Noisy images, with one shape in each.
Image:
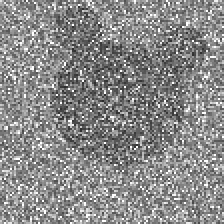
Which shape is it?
bear's head
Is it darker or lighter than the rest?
darker
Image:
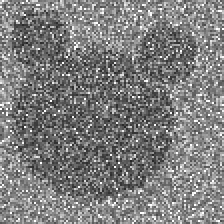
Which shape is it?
bear's head
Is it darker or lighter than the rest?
darker
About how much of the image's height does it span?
nearly all
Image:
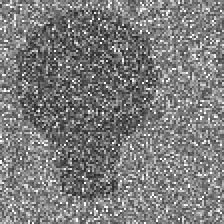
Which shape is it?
light bulb
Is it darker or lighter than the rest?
darker
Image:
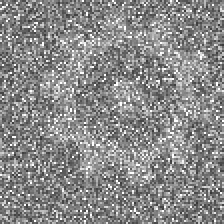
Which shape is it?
gear
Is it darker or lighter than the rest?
lighter
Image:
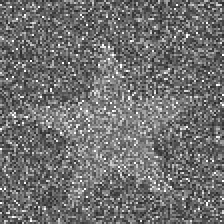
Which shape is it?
star
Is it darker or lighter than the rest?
lighter
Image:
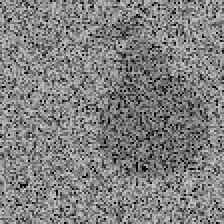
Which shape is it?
pear
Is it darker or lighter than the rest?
darker
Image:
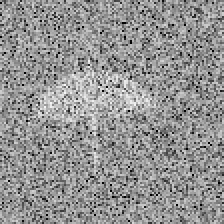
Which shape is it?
umbrella
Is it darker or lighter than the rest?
lighter
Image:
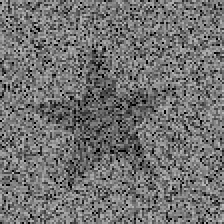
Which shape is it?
star
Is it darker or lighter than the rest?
darker
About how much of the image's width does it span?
two thirds
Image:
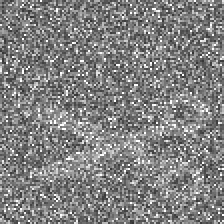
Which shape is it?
pair of scissors
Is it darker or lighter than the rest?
lighter
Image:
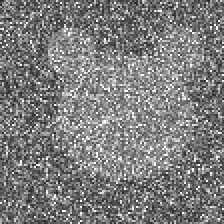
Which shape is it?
bear's head
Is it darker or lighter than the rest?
lighter
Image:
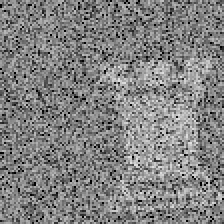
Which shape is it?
chess rook
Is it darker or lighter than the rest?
lighter
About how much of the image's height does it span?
two thirds
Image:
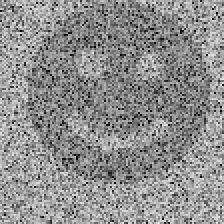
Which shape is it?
smiling face
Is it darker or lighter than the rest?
darker
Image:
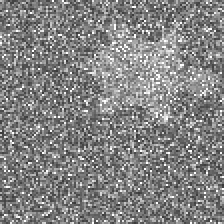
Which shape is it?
turtle
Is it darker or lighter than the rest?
lighter
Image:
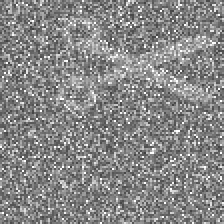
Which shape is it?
pair of scissors
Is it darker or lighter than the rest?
lighter
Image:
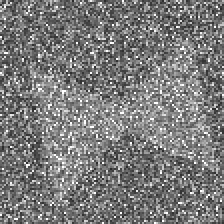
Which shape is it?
bow tie
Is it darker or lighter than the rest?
lighter
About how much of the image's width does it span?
nearly all
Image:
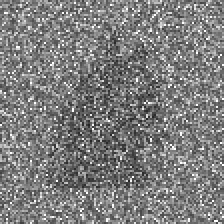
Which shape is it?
chess knight
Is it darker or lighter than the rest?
darker
